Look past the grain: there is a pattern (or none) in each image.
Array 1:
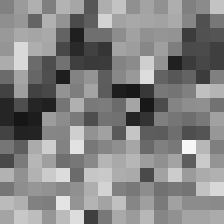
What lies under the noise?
a wavy band
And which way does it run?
left to right
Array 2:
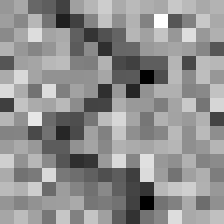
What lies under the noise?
a wavy band
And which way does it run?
top to bottom
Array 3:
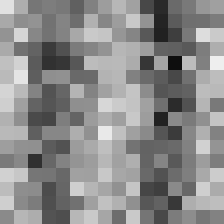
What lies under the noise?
vertical stripes
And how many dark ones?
2
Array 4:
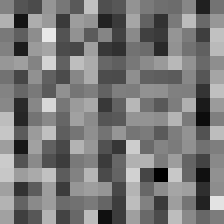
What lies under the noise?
vertical stripes
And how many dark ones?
5
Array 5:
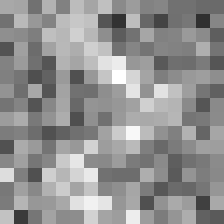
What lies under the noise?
a wavy band
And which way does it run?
top to bottom
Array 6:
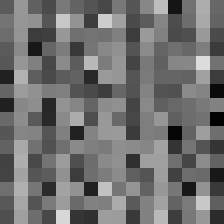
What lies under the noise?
vertical stripes
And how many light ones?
5
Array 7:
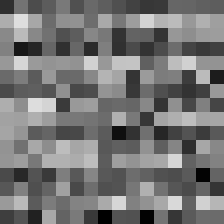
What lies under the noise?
horizontal stripes
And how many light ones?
5
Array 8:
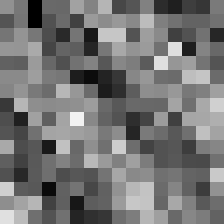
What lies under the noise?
diagonal stripes
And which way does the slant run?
top left to bottom right
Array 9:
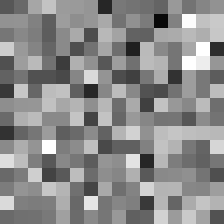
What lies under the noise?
only noise
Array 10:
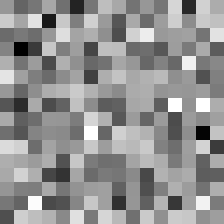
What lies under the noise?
only noise
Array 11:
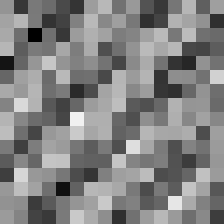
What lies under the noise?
diagonal stripes
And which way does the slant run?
bottom left to top right
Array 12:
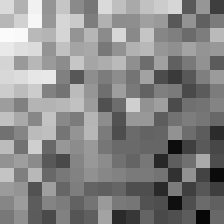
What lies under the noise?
a smooth slope
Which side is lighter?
top left
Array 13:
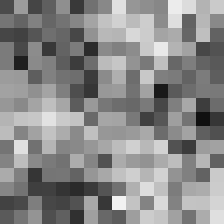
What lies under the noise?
spokes from one point
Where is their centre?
centre
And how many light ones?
3
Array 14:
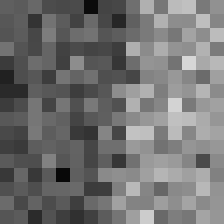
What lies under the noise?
a sharp edge
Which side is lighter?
right
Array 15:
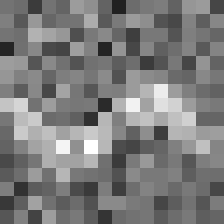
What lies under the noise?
a wavy band
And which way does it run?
left to right
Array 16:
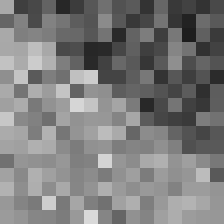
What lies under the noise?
a sharp edge
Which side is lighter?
bottom left
